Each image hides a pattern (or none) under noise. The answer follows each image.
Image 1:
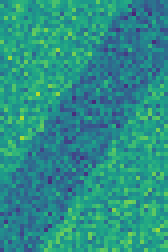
a diagonal band
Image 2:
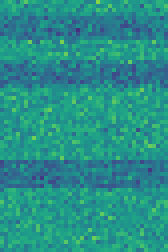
bands of rows
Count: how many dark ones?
3
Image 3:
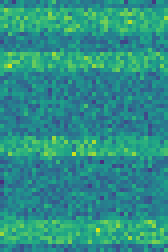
bands of rows
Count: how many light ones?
4
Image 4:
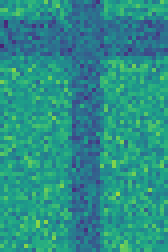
bands of rows crossing bands of columns
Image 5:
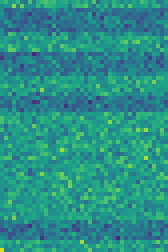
bands of rows
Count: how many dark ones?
4
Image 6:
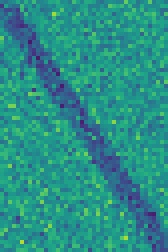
a diagonal band
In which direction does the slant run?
top left to bottom right
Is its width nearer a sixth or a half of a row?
a sixth
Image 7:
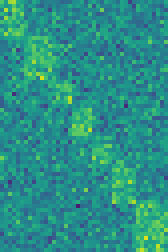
blocks along the diagonal
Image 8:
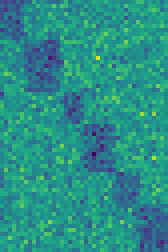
blocks along the diagonal
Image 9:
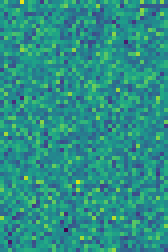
only noise
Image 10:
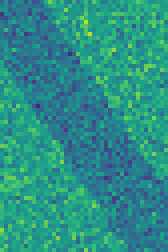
a diagonal band
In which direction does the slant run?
top left to bottom right
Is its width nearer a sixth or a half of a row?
a half
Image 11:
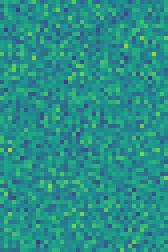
only noise
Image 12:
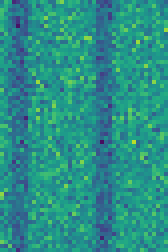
bands of columns
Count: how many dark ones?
2
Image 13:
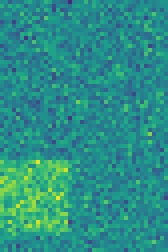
one block
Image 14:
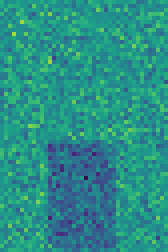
one block
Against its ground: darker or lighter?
darker
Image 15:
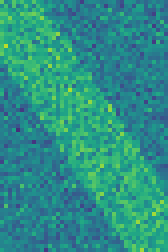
a diagonal band
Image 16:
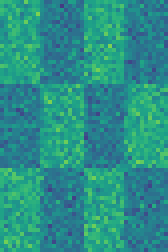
a checkerboard
